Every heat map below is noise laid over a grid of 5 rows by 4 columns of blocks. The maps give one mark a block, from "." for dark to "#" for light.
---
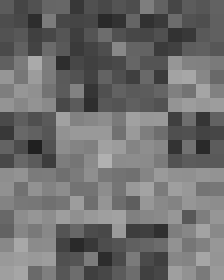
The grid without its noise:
. . . .
# . . #
. # # .
# # # #
# . . #
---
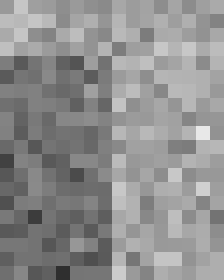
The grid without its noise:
# # # #
. . # #
. . # #
. . # #
. . # #
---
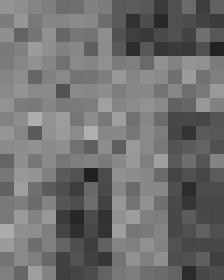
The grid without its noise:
# # . .
# # # #
# # # .
# . # .
# . # .
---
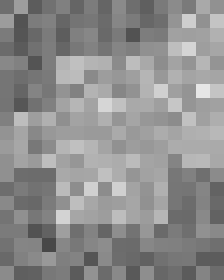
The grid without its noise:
. . . #
. # # #
# # # #
. # # .
. . . .
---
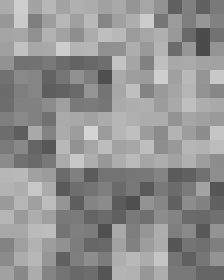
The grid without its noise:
# # # .
. . # #
. # # #
# . . .
# . # .
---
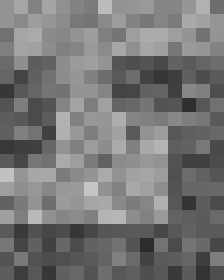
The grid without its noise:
# # # #
. # . .
. # # .
# # # .
. . . .
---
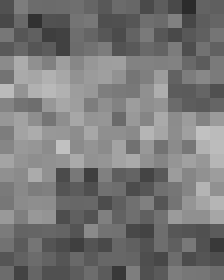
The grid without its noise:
. . . .
# # # .
# # # #
# . . #
. . . .
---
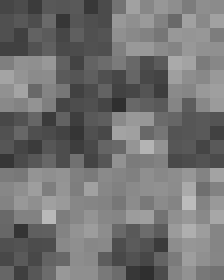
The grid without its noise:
. . # #
# . . #
. . # .
# # # #
. # . #
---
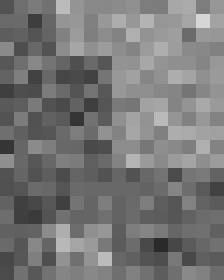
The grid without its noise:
. # # #
. . # #
. . # #
. . . .
. # . .
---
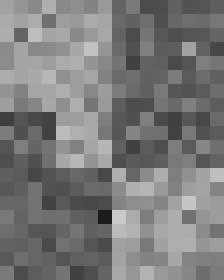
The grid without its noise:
# # . .
# # . .
. # . .
. . # #
. . # #
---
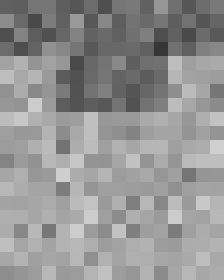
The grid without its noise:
. . . .
# . . #
# # # #
# # # #
# # # #
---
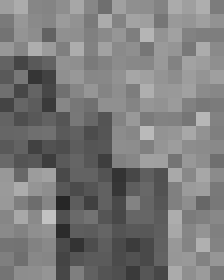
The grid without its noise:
# # # #
. # # #
. . # #
# . . #
# . . #
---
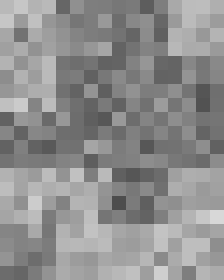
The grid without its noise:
# . . #
# . . .
. . . .
# # . #
. # # #
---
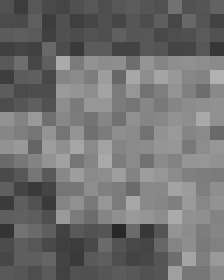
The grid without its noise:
. . . .
. # # #
# # # #
. # # #
. . . #
